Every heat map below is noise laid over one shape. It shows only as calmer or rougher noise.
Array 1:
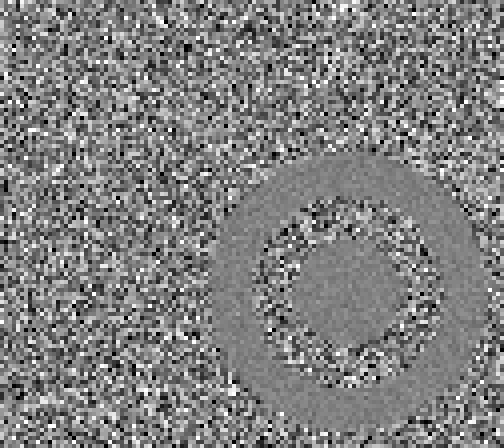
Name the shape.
bullseye
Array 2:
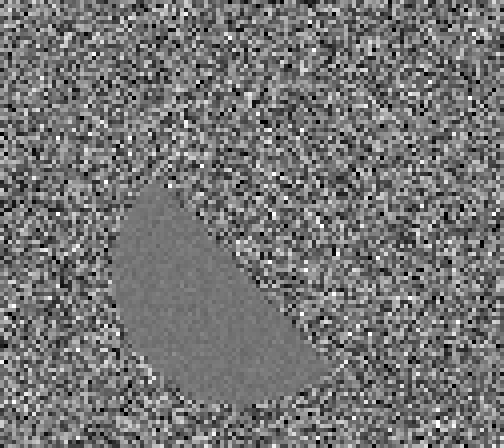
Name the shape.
half disc
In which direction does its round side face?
down and left
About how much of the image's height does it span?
half
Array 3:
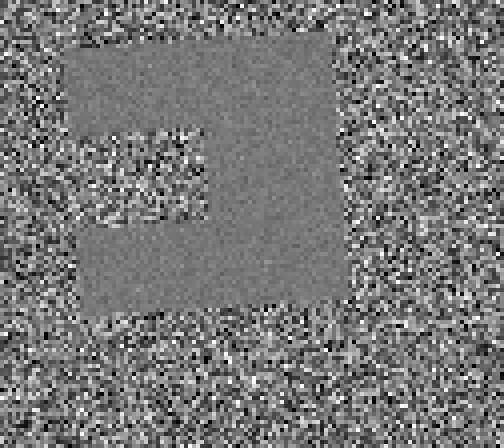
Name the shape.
square with a notch
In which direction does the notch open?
left
